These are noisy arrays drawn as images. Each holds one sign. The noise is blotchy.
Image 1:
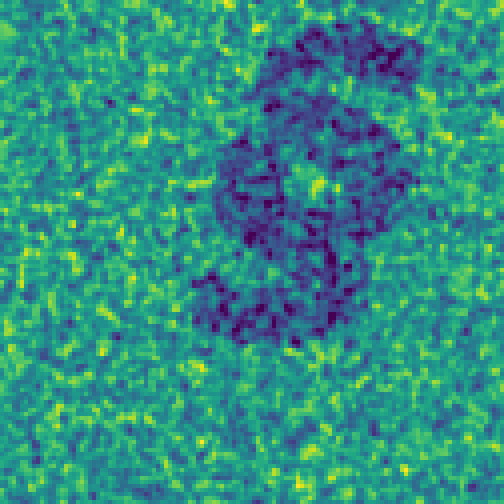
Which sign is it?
section sign
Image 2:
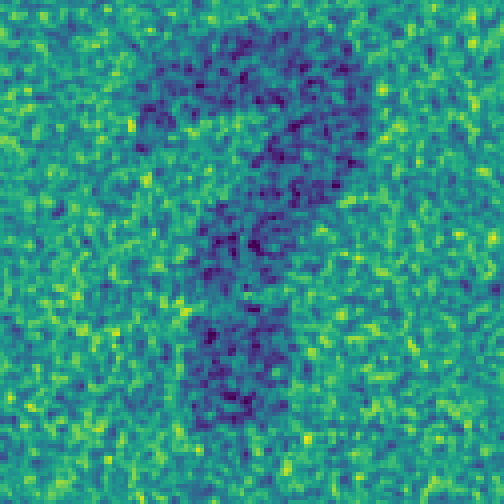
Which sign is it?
question mark
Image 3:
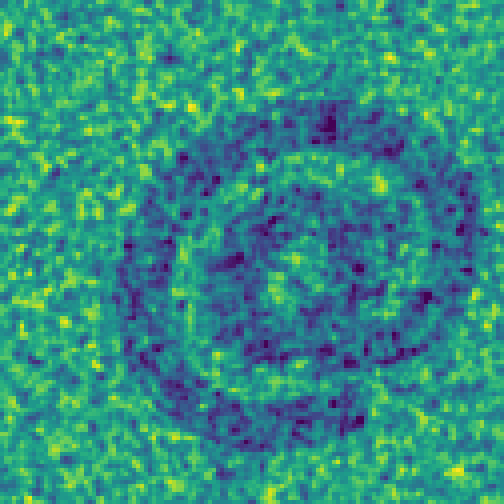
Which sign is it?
at sign
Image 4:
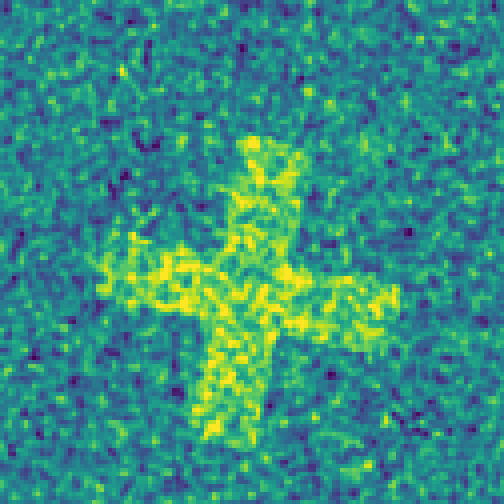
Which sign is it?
plus sign
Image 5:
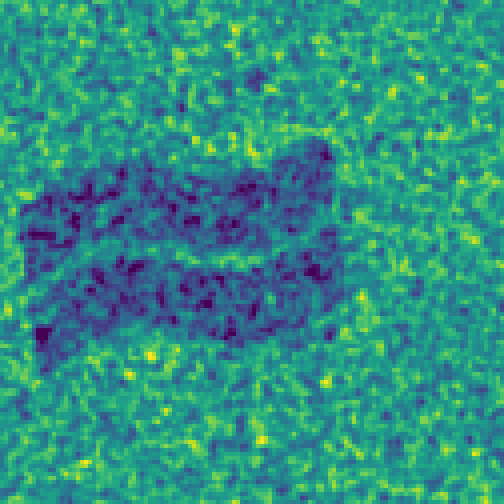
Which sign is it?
approximately sign
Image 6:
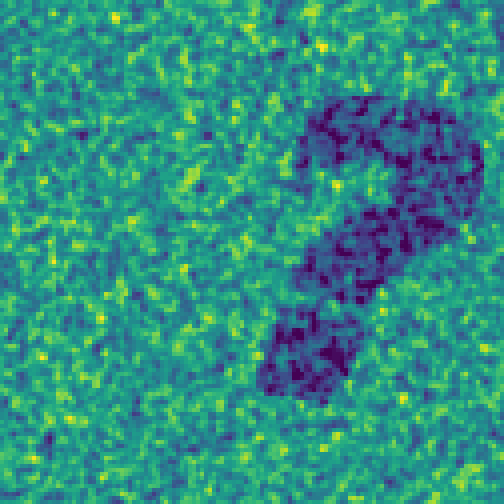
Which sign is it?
question mark
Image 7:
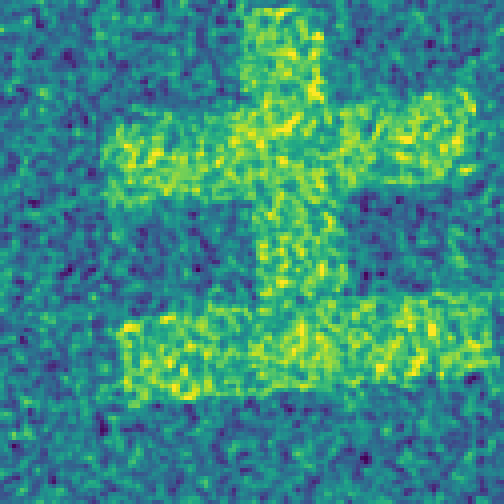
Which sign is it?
plus-minus sign
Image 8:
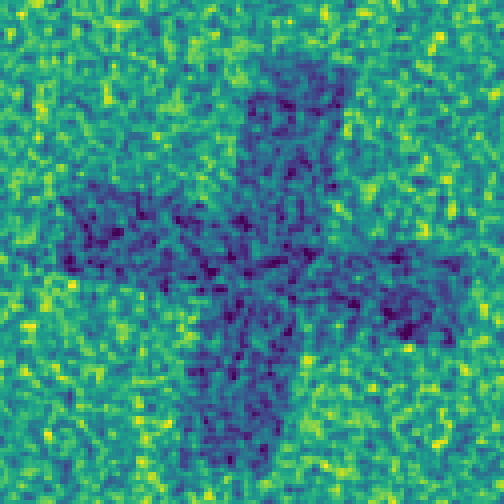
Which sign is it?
plus sign
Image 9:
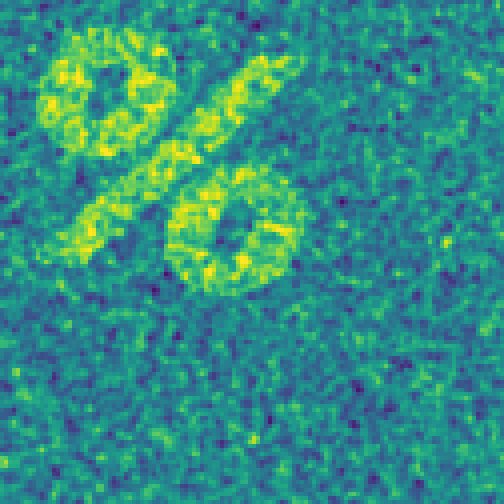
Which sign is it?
percent sign
